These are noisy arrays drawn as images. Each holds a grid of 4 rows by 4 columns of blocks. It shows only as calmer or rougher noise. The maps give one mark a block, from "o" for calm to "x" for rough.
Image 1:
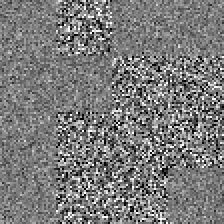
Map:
o x o o
o o x x
o x x x
o x x o
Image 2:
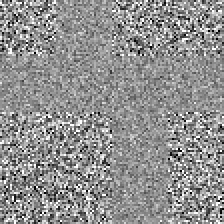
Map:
x o x x
o o o o
x x o x
x x o x
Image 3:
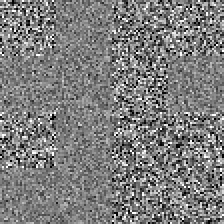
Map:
x o x x
o o x o
x o x x
o o x x
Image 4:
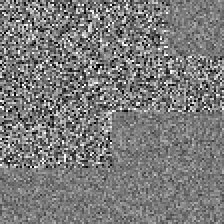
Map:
x x x o
x x x x
x x o o
o o o o
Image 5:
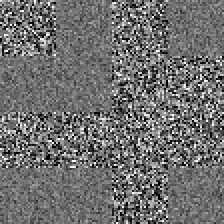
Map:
x o x o
o o x x
x x x x
o o x o
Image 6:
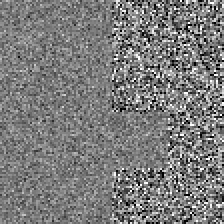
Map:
o o x x
o o x x
o o o x
o o x x
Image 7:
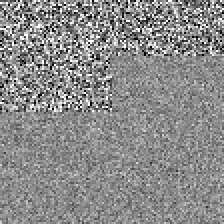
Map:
x x x x
x x o o
o o o o
o o o o
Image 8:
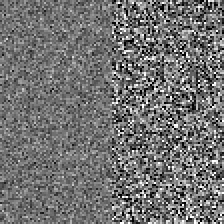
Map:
o o x x
o o x x
o o x x
o o x x
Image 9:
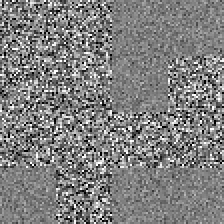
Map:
x x o o
x x o x
x x x x
o x o o
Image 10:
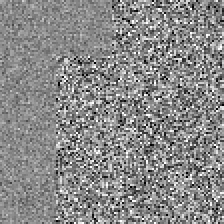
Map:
o o x x
o x x x
o x x x
o x x x
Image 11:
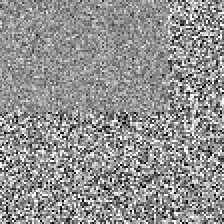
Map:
o o o x
o o o x
x x x x
x x x x
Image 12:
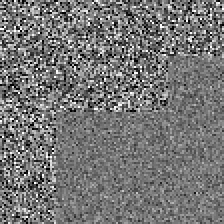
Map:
x x x x
x x x o
x o o o
x o o o
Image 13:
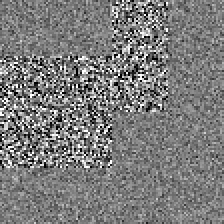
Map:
o o x o
x x x o
x x o o
o o o o
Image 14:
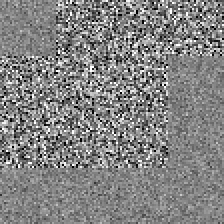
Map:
o x x x
x x x o
x x x o
o o o o
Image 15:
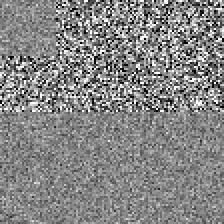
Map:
o x x x
x x x x
o o o o
o o o o
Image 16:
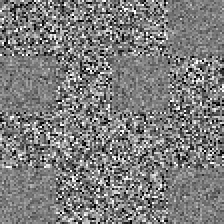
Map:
x x x o
o x o x
x x x x
o x x o
